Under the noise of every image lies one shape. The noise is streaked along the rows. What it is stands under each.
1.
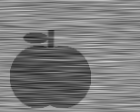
apple
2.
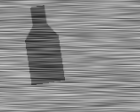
bottle
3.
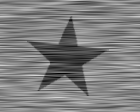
star
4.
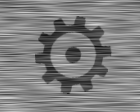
gear
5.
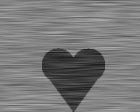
heart
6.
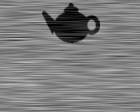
teapot
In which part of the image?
top middle
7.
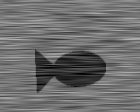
fish
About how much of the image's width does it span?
half
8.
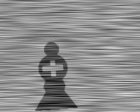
chess bishop
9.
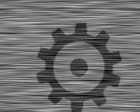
gear
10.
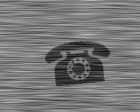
telephone
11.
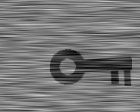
key
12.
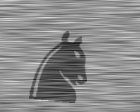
chess knight
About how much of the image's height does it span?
two thirds
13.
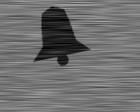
bell
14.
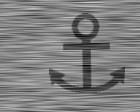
anchor
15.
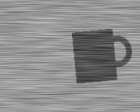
cup
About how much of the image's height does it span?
half
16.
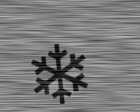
snowflake
